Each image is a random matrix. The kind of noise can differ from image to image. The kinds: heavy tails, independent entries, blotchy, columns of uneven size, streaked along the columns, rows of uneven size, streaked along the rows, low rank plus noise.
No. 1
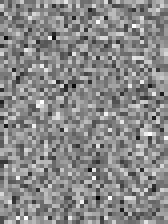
independent entries
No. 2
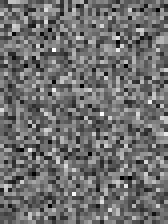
independent entries
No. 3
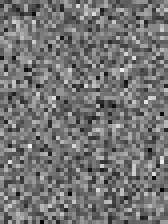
independent entries
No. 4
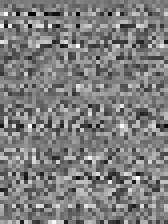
rows of uneven size
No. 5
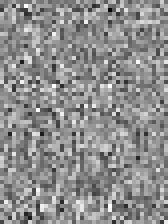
low rank plus noise
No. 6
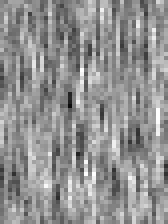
streaked along the columns
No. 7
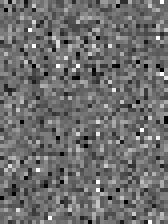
heavy tails
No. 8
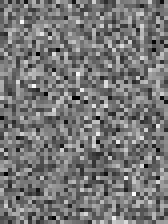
independent entries
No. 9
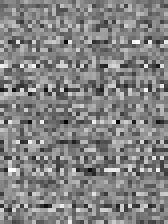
rows of uneven size
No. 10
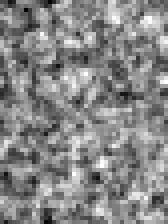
blotchy
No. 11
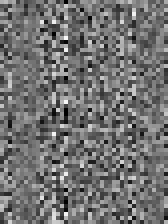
columns of uneven size
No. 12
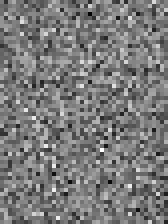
independent entries
